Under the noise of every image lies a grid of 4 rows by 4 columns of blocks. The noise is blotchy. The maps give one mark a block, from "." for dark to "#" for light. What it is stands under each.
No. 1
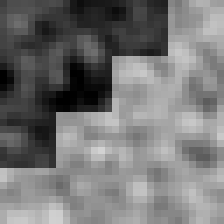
. . . #
. . # #
. # # #
# # # #
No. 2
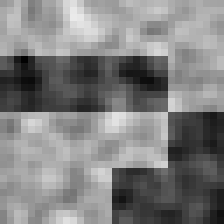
# # # #
. . . #
# # # .
# # . .
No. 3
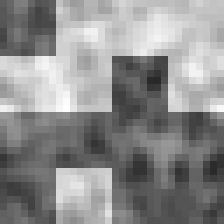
. # # #
# # . #
. . . .
. # . .
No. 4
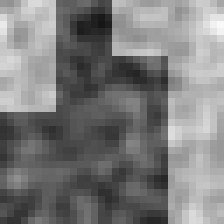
# . # #
# . . #
. . . #
. . . #
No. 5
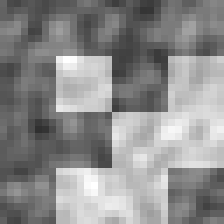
. . . .
. # . #
. . # #
. # # .
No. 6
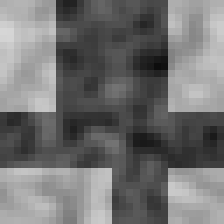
# . . #
# . . #
. . . .
# # . #
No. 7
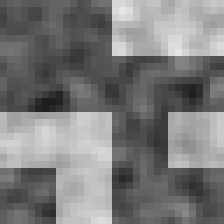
. . # #
. . . .
# # . #
. # . .
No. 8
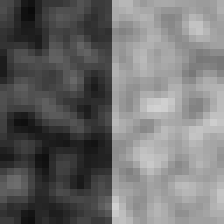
. . # #
. . # #
. . # #
. . # #
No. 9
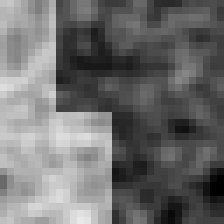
# . . .
# . . .
# # . .
# # . .
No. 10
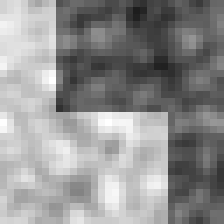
# . . .
# . . .
# # # .
# # # .
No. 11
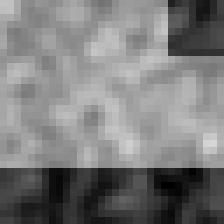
# # # .
# # # #
# # # #
. . . .
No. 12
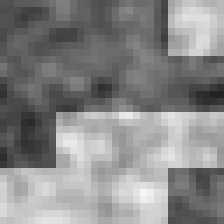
. . . #
. . . .
. # # #
# # # .
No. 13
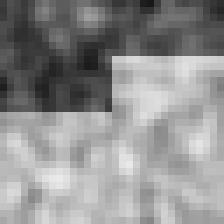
. . . .
. . # #
# # # #
# # # #
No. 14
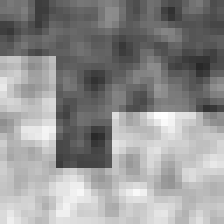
. . . .
# . . .
# . # #
# # # #
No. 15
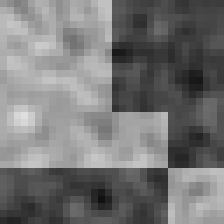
# # . .
# # . .
# # # .
. . . #
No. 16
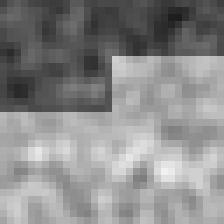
. . . .
. . # #
# # # #
# # # #
